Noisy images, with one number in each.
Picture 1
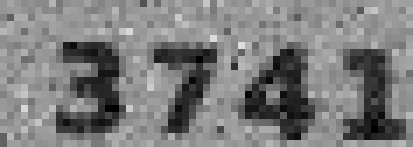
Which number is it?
3741
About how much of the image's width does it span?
nearly all
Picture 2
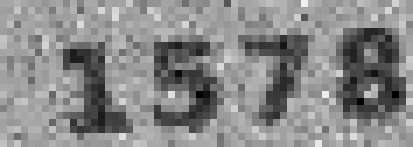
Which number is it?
1578
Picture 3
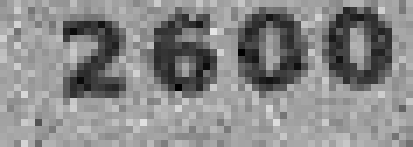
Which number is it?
2600
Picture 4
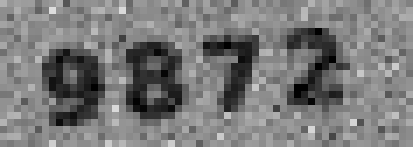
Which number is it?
9872
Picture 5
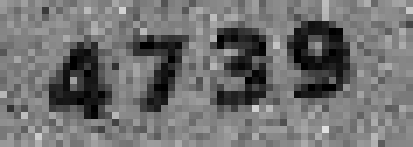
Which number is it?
4739
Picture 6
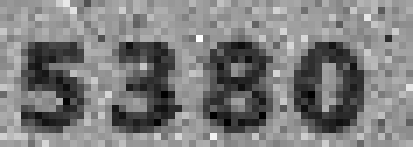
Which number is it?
5380
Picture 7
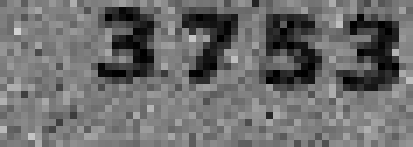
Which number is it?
3753
